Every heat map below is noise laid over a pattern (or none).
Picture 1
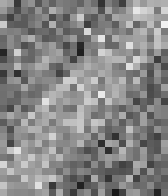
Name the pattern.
a diagonal band
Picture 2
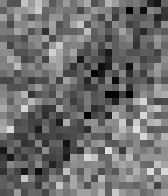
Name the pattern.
a diagonal band
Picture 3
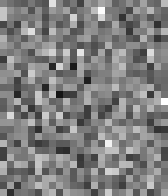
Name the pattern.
only noise
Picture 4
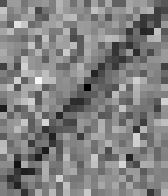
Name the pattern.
a diagonal band
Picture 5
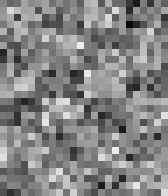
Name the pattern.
a checkerboard
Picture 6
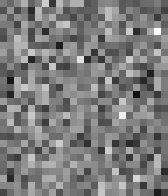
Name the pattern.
only noise
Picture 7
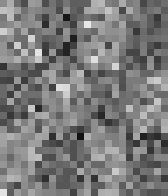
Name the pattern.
a checkerboard
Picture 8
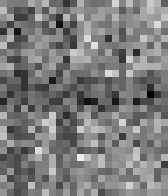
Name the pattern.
bands of rows crossing bands of columns
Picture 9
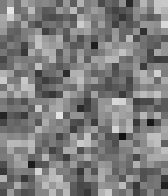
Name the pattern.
a checkerboard
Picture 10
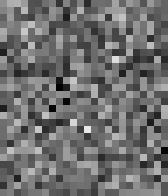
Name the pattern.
only noise
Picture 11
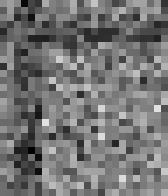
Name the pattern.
bands of rows crossing bands of columns
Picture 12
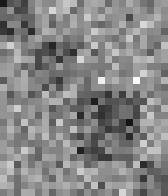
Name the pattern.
blocks along the diagonal
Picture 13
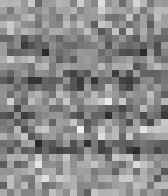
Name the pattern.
bands of rows
